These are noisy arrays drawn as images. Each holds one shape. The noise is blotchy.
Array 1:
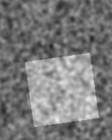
light square
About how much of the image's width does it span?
two thirds
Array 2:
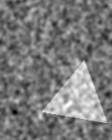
light triangle
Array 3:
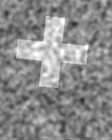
light cross
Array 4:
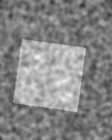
light square
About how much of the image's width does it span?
two thirds
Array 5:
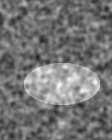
light ellipse
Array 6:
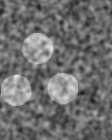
light three dots
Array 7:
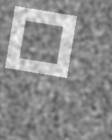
light square frame
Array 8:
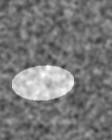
light ellipse
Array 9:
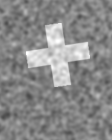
light cross
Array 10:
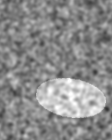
light ellipse
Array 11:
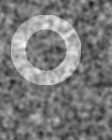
light ring
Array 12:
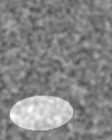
light ellipse
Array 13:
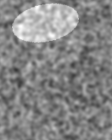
light ellipse
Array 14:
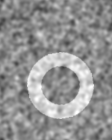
light ring
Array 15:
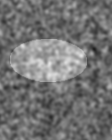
light ellipse
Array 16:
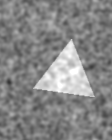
light triangle
